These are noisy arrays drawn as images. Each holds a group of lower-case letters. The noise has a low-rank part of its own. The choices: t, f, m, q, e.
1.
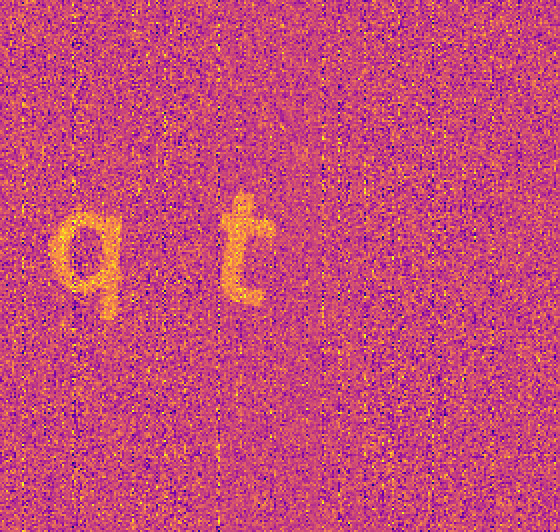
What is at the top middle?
nothing
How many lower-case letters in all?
2
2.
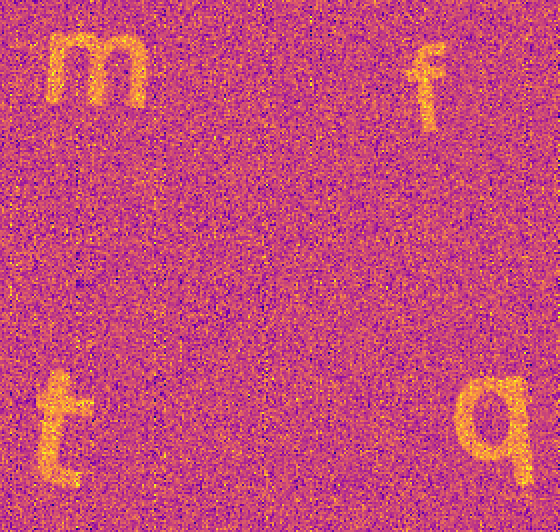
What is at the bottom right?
q
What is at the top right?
f
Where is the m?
top left
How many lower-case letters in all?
4
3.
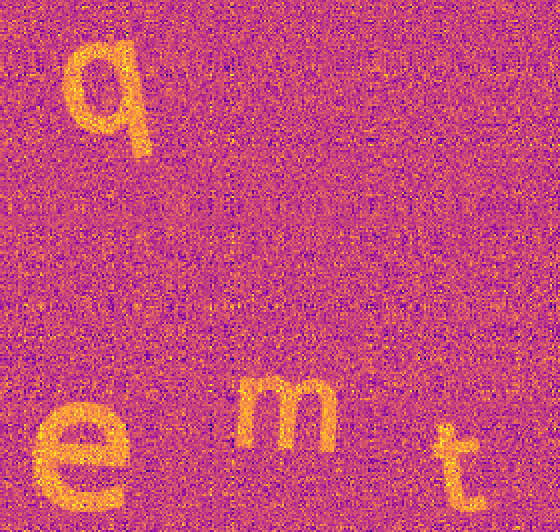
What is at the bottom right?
t
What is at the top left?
q
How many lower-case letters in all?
4
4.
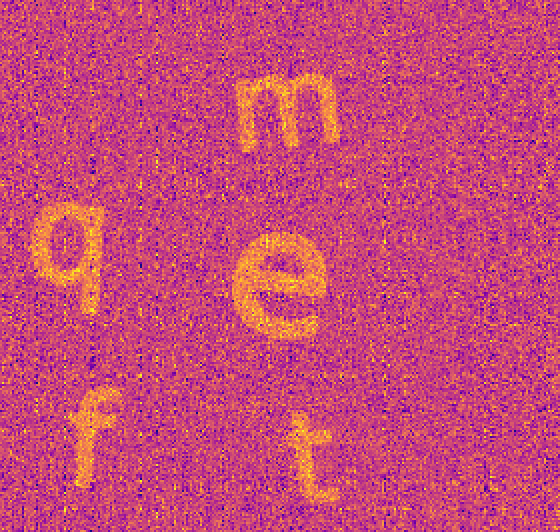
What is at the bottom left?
f
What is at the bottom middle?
t
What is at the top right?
nothing
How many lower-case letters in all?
5
